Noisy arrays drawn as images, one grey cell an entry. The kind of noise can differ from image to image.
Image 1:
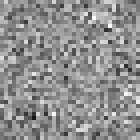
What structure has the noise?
independent entries
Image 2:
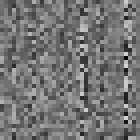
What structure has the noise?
columns of uneven size
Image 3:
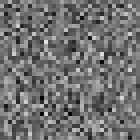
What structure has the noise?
low rank plus noise
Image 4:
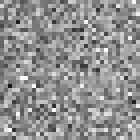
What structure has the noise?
independent entries
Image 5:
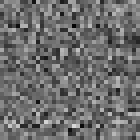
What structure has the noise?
low rank plus noise
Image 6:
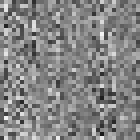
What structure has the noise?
columns of uneven size
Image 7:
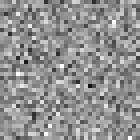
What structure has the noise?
independent entries
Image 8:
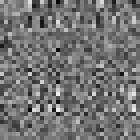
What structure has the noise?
low rank plus noise
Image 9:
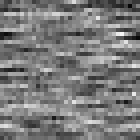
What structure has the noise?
streaked along the rows
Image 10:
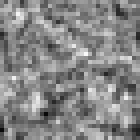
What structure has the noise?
blotchy
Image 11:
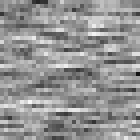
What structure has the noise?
streaked along the rows
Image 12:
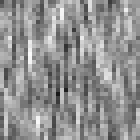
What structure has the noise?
streaked along the columns
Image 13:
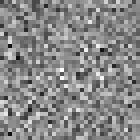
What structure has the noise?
independent entries
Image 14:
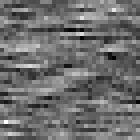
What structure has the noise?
streaked along the rows
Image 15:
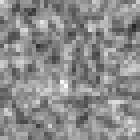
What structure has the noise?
blotchy
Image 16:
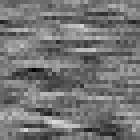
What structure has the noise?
streaked along the rows
